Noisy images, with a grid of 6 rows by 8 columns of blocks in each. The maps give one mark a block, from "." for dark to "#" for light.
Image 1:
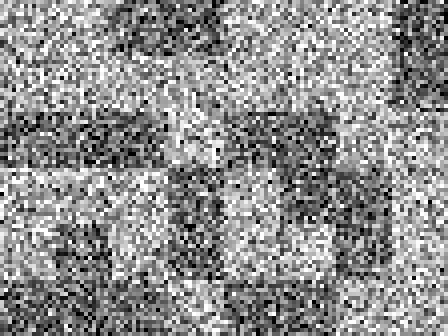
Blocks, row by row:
# # . . # # # .
# # # # # # # .
. . . # . . # #
# # # . # . . #
# . # . # # . #
. . . # . . # #
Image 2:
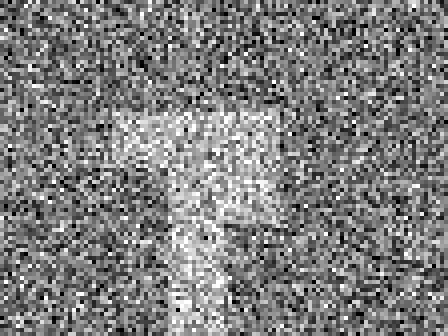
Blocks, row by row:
. . . . . . . .
. . . . . . . .
. . # # # . . .
. . . # # . . .
. . . # . . . .
. . . # . . . .
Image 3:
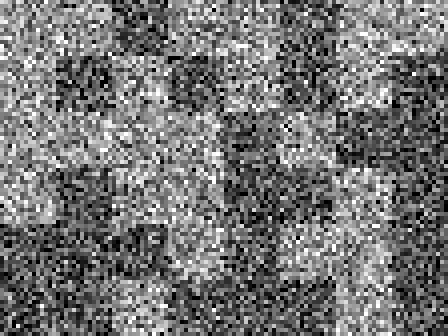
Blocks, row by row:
# # . # # . # #
# . # . # . # .
# # # # . # . .
# . # # . . # .
. . . # . # # .
. . # . . . # .
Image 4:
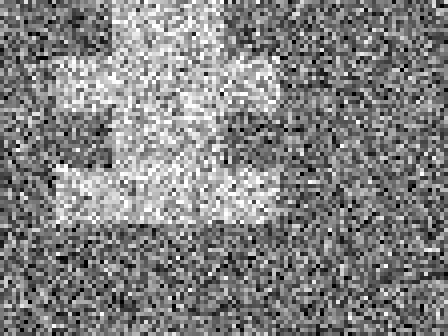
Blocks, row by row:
. . # # . . . .
. # # # # . . .
. . # # . . . .
. # # # # . . .
. . . . . . . .
. . . . . . . .
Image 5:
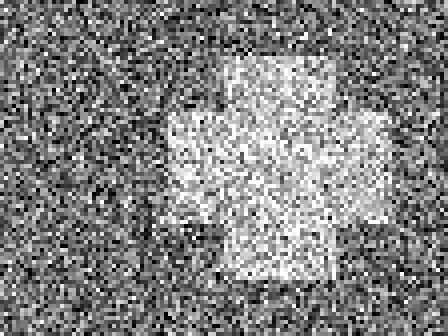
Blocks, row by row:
. . . . . . . .
. . . . # # . .
. . . # # # # .
. . . # # # # .
. . . . # # . .
. . . . . . . .
